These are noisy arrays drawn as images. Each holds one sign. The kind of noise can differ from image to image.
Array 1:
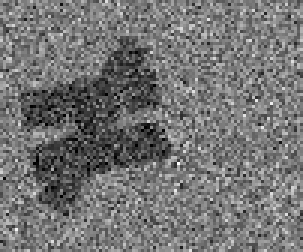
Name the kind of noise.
independent entries
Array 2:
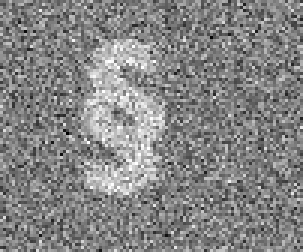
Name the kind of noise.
independent entries
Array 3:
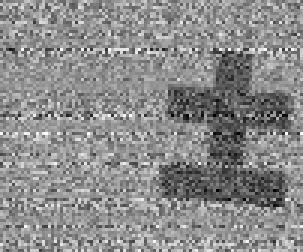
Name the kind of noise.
rows of uneven size
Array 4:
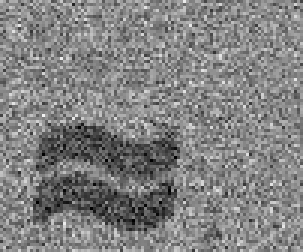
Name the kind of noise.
low rank plus noise
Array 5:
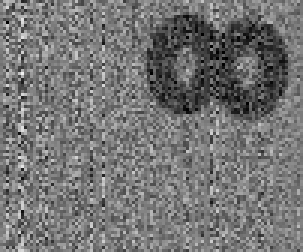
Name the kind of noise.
columns of uneven size
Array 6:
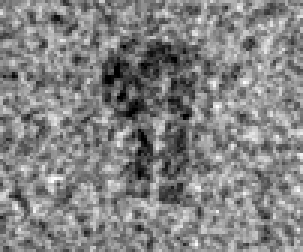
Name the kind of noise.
blotchy
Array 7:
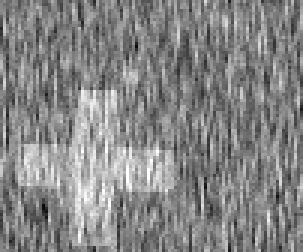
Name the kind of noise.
streaked along the columns
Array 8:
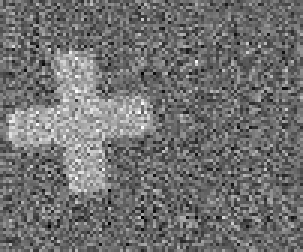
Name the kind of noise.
low rank plus noise
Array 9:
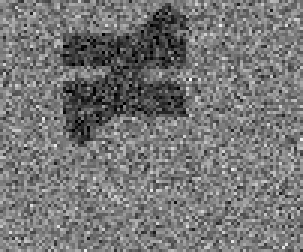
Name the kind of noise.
independent entries
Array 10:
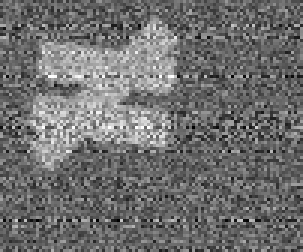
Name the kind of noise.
rows of uneven size
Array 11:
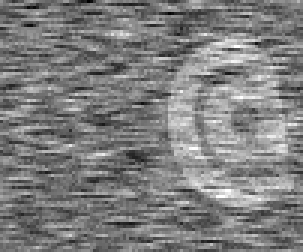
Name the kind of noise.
streaked along the rows
